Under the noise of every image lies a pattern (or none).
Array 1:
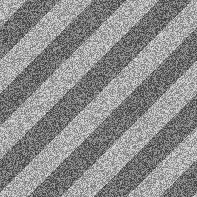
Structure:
diagonal stripes
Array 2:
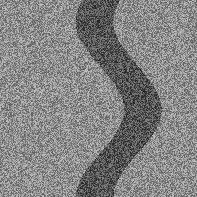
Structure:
a wavy band
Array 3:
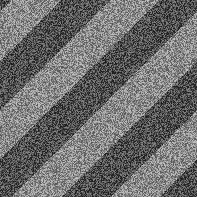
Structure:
diagonal stripes
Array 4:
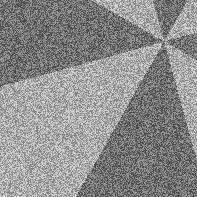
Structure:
spokes from one point
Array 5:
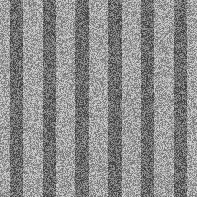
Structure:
vertical stripes
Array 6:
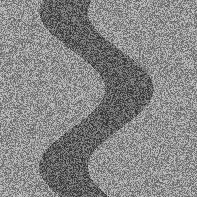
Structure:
a wavy band
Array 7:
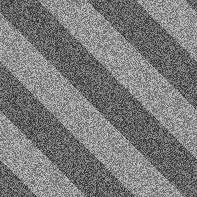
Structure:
diagonal stripes
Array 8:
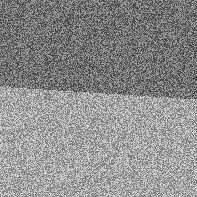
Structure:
a sharp edge
